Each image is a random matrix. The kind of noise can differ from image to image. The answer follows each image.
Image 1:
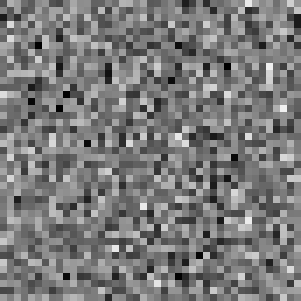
independent entries
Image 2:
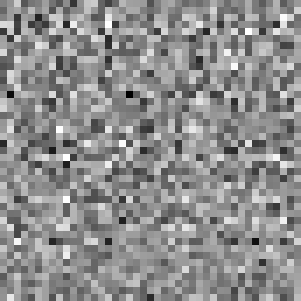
low rank plus noise
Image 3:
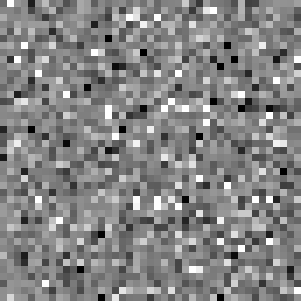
heavy tails
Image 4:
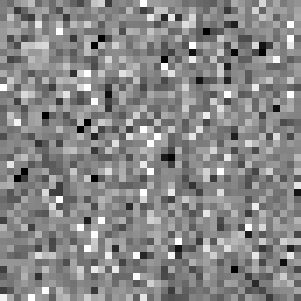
heavy tails
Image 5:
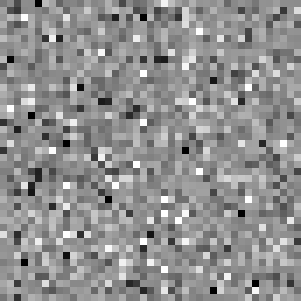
heavy tails
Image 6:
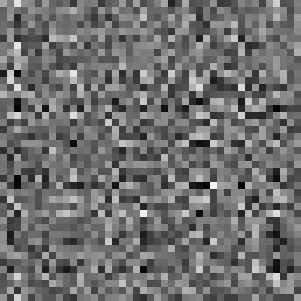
low rank plus noise
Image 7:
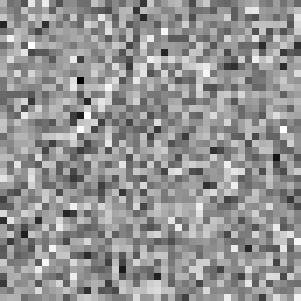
independent entries
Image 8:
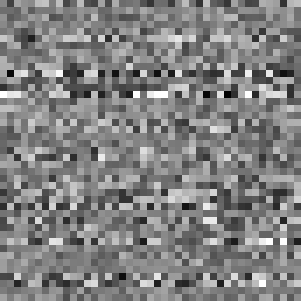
rows of uneven size
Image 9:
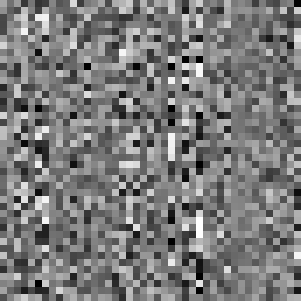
columns of uneven size
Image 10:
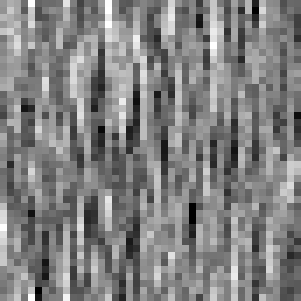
streaked along the columns
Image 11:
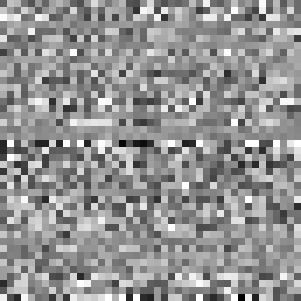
rows of uneven size
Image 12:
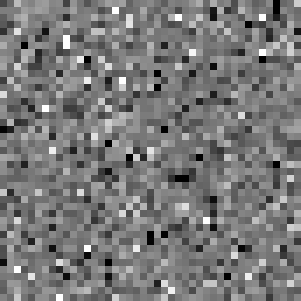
heavy tails
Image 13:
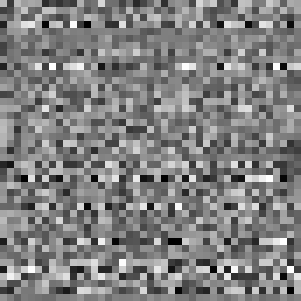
rows of uneven size
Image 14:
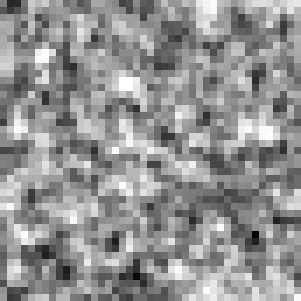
blotchy
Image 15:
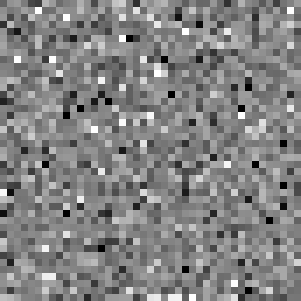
heavy tails
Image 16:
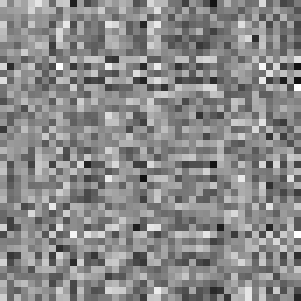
low rank plus noise
